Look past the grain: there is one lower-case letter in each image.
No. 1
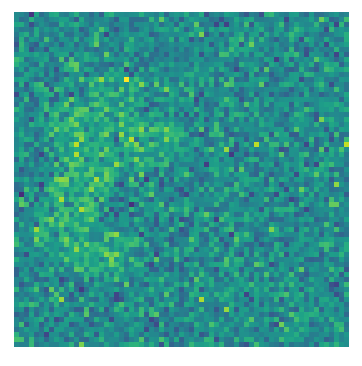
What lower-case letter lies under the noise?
t
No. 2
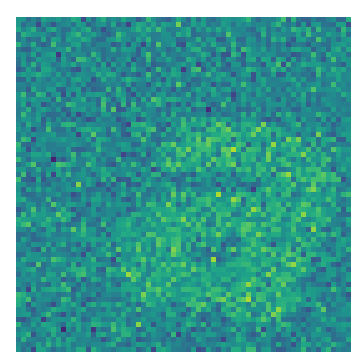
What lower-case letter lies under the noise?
a
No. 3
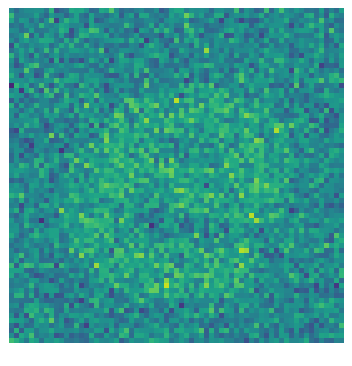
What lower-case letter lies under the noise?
e
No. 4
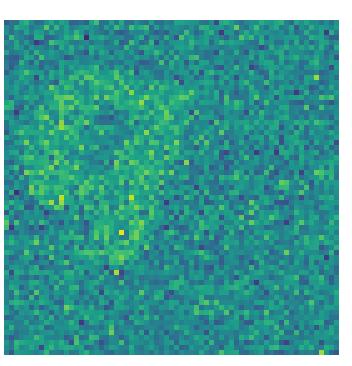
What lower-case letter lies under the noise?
q
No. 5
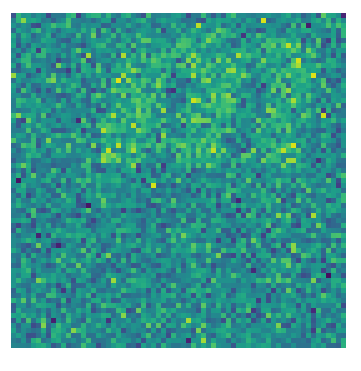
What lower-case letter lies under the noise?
m
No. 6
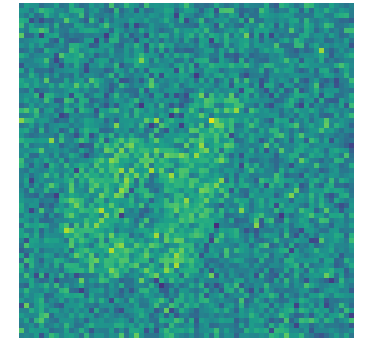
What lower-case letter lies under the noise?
d
